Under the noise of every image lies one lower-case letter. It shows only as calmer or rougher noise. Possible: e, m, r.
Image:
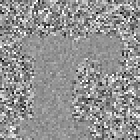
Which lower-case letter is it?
r
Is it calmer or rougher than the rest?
calmer
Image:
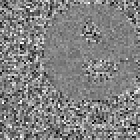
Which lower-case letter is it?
e
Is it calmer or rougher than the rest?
calmer
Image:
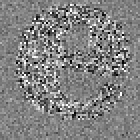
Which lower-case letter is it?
e
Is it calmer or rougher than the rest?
rougher
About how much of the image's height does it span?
nearly all
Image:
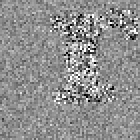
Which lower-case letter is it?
r
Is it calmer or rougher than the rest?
rougher
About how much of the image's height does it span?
two thirds
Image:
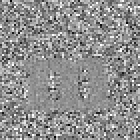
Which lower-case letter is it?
m
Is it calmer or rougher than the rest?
calmer
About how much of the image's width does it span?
two thirds
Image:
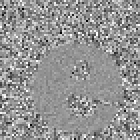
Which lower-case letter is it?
e
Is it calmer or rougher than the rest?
calmer
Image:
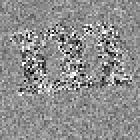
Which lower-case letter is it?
m
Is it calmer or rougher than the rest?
rougher
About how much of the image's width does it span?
nearly all
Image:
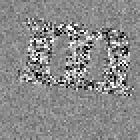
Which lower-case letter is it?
m
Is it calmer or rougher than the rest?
rougher
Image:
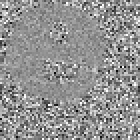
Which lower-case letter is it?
e
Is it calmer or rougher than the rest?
calmer
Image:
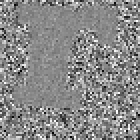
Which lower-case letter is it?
r
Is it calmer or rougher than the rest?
calmer
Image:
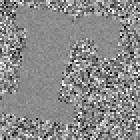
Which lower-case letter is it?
r
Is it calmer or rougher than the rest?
calmer
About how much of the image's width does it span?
nearly all
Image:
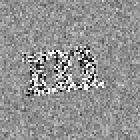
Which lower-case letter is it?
m
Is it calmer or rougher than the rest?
rougher
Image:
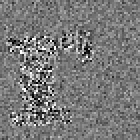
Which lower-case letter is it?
r
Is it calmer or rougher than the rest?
rougher
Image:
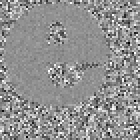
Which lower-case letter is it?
e
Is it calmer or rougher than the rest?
calmer
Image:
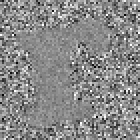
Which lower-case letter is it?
r
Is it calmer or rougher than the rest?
calmer
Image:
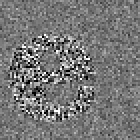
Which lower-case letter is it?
e
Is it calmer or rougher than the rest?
rougher
